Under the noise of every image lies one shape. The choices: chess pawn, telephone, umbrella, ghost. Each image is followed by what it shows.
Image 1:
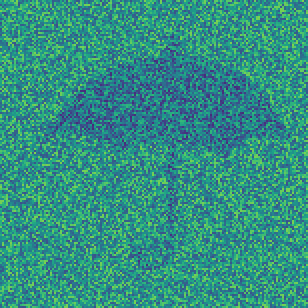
umbrella
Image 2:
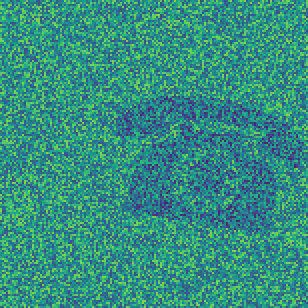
telephone
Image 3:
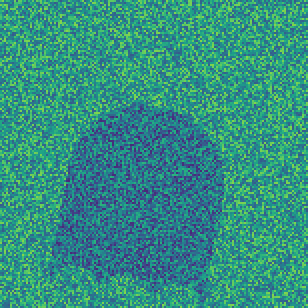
ghost
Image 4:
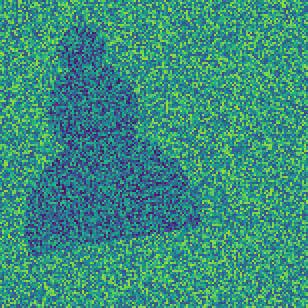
chess pawn
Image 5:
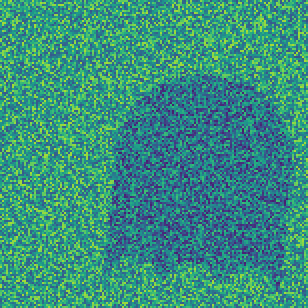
ghost
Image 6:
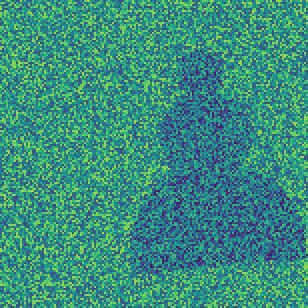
chess pawn
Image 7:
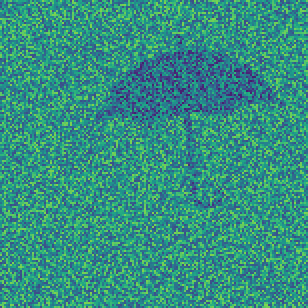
umbrella
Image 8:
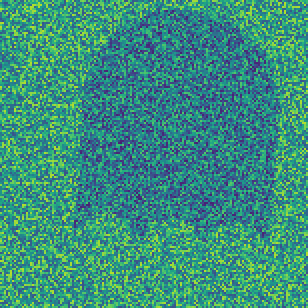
ghost
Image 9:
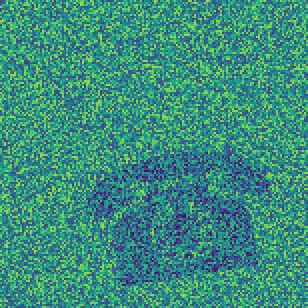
telephone
